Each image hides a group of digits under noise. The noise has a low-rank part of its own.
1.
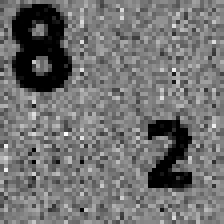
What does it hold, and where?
top left: 8; bottom right: 2
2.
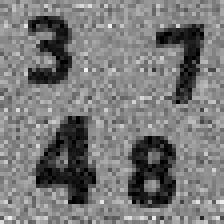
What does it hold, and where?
top left: 3; top right: 7; bottom left: 4; bottom right: 8
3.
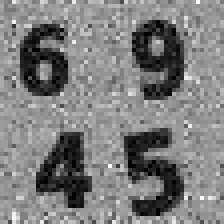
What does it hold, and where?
top left: 6; top right: 9; bottom left: 4; bottom right: 5
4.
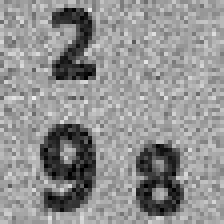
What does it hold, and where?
top left: 2; bottom left: 9; bottom right: 8
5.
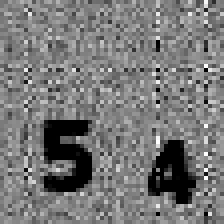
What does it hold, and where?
bottom left: 5; bottom right: 4
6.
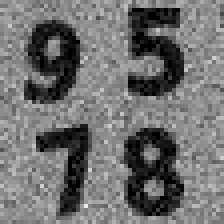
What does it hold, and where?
top left: 9; top right: 5; bottom left: 7; bottom right: 8
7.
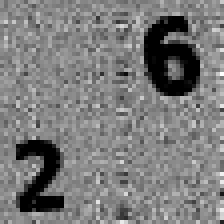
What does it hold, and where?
top right: 6; bottom left: 2
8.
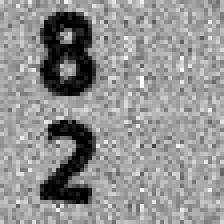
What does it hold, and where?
top left: 8; bottom left: 2
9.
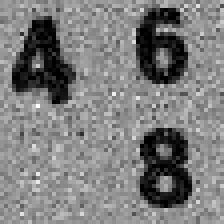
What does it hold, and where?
top left: 4; top right: 6; bottom right: 8
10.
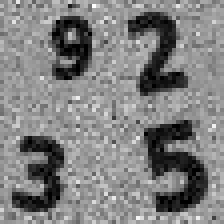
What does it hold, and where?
top left: 9; top right: 2; bottom left: 3; bottom right: 5
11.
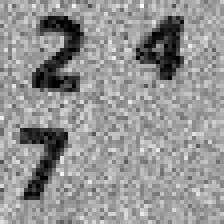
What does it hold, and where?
top left: 2; top right: 4; bottom left: 7
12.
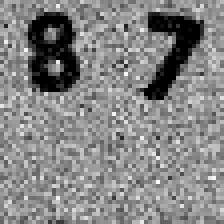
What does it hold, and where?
top left: 8; top right: 7
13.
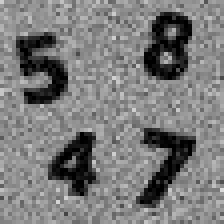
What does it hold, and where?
top left: 5; top right: 8; bottom left: 4; bottom right: 7
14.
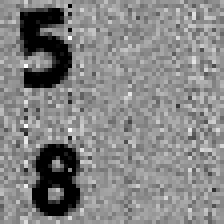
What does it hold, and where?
top left: 5; bottom left: 8
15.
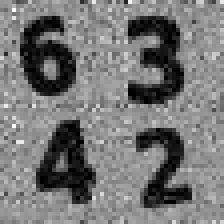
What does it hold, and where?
top left: 6; top right: 3; bottom left: 4; bottom right: 2
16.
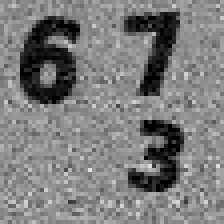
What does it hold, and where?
top left: 6; top right: 7; bottom right: 3
